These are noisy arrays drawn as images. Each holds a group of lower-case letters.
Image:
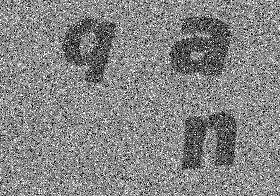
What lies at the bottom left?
nothing
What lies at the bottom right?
n
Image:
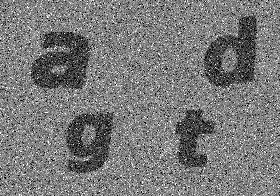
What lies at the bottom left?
g
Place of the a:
top left
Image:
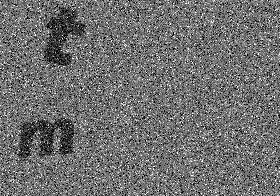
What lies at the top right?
nothing
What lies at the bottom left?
m
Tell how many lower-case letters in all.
2
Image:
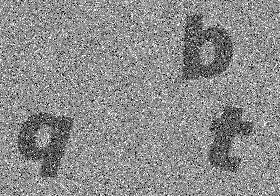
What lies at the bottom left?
q
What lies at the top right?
b
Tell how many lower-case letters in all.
3
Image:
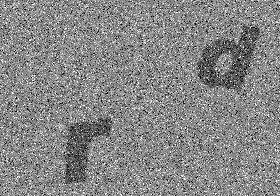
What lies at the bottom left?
r
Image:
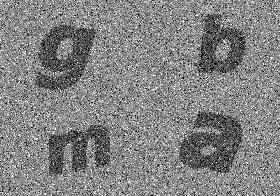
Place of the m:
bottom left
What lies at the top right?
b
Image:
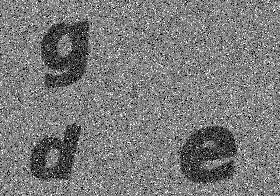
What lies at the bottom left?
d
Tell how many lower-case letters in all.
3
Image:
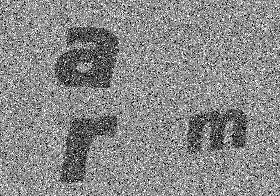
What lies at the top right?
nothing
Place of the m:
bottom right
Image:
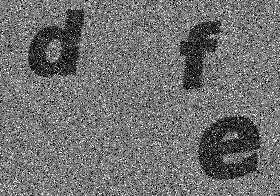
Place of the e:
bottom right
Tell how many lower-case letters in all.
3
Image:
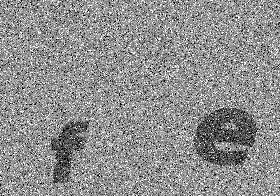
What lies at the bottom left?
f
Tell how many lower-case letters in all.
2
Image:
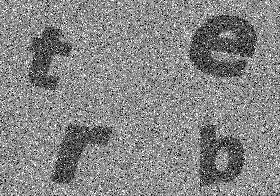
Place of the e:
top right
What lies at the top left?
t
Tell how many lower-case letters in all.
4
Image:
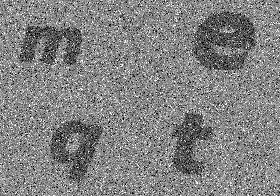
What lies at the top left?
m
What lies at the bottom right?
t
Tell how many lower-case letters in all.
4
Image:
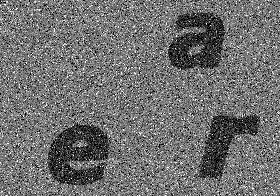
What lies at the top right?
a
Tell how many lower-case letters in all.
3
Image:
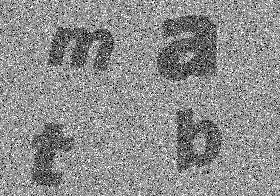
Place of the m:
top left
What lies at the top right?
a
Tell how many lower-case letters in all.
4
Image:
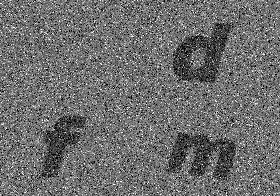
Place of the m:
bottom right
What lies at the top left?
nothing
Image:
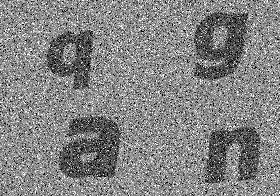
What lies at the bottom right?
n
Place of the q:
top left
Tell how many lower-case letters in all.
4
